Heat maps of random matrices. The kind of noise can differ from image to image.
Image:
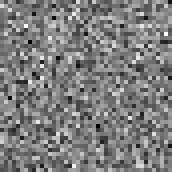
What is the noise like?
independent entries
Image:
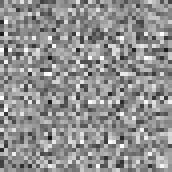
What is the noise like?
low rank plus noise
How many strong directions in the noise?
three or four
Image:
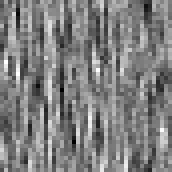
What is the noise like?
streaked along the columns
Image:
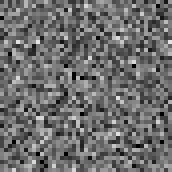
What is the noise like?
independent entries
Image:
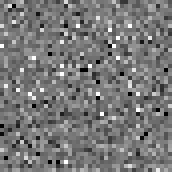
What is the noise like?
heavy tails
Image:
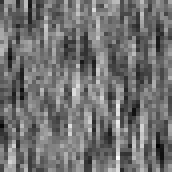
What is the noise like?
streaked along the columns
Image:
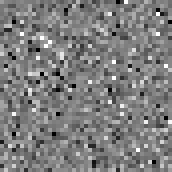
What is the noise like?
heavy tails
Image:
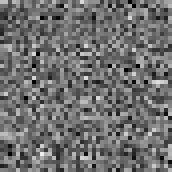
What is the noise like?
low rank plus noise
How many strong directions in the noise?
five to eight
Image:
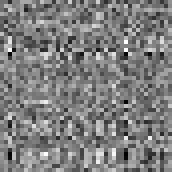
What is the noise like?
low rank plus noise
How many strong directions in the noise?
one
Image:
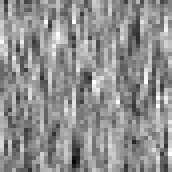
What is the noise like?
streaked along the columns
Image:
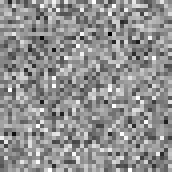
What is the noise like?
independent entries
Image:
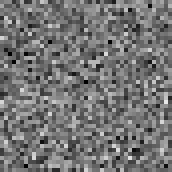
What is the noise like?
independent entries
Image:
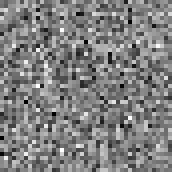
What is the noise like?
low rank plus noise
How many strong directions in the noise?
five to eight
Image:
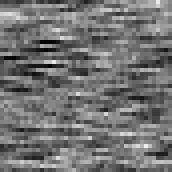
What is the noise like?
streaked along the rows
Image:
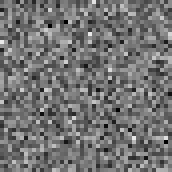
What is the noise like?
independent entries
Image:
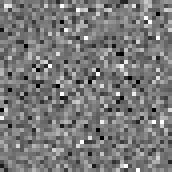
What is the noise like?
heavy tails
